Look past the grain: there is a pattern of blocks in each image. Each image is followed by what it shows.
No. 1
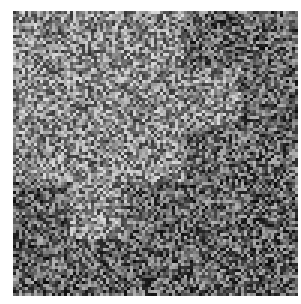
mirrored about the diagonal from the top left
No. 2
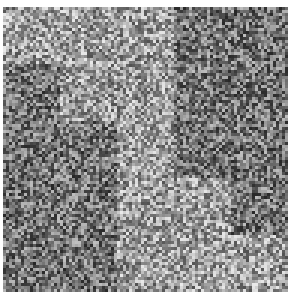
the same after a half turn
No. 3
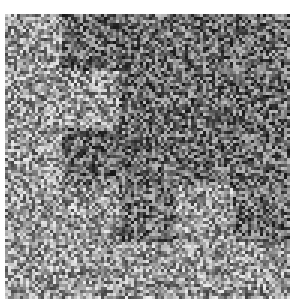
mirrored about the diagonal from the bottom left
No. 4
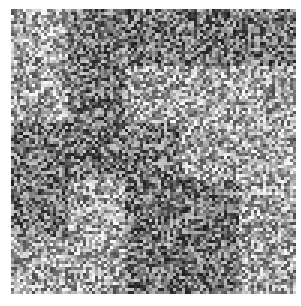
no symmetry
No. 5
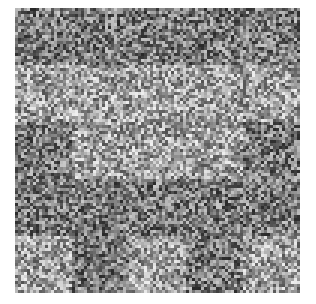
left and right mirror each other
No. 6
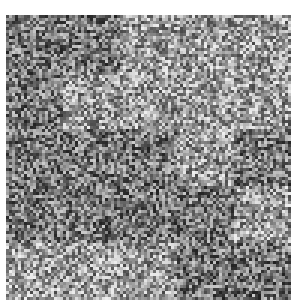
no symmetry
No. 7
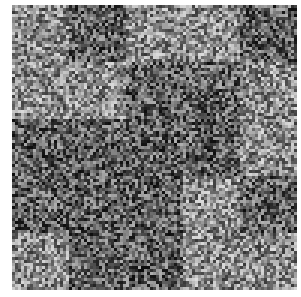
mirrored about the diagonal from the bottom left
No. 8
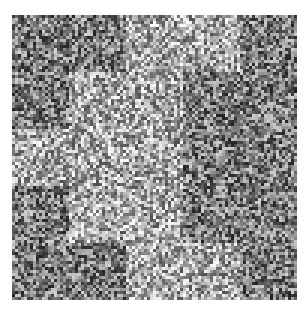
top and bottom mirror each other
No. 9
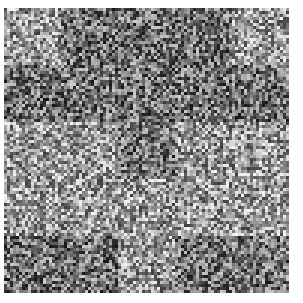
left and right mirror each other
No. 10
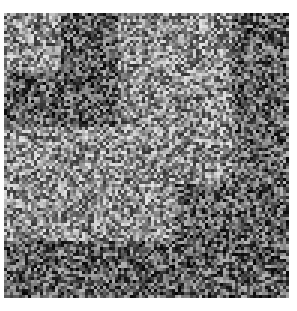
mirrored about the diagonal from the top left
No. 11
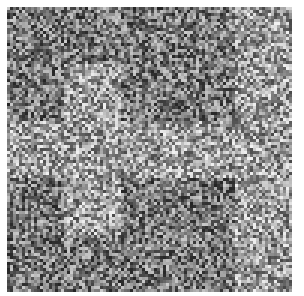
top and bottom mirror each other
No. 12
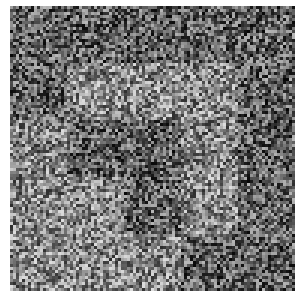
mirrored about the diagonal from the bottom left
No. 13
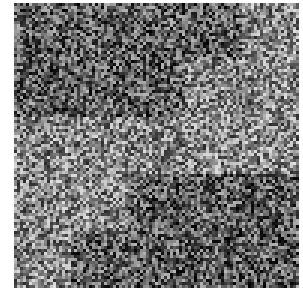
the same after a half turn
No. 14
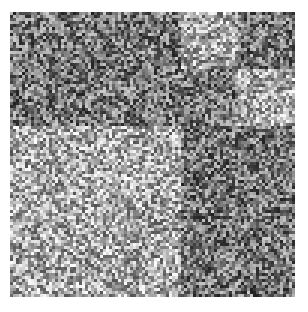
mirrored about the diagonal from the bottom left
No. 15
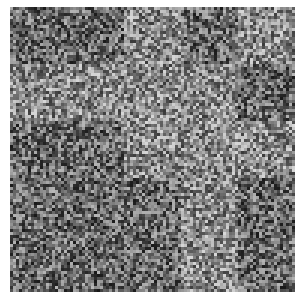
mirrored about the diagonal from the bottom left
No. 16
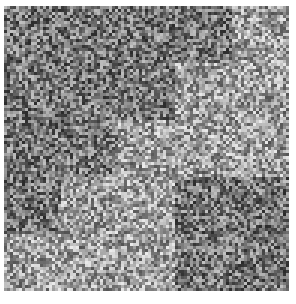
mirrored about the diagonal from the top left
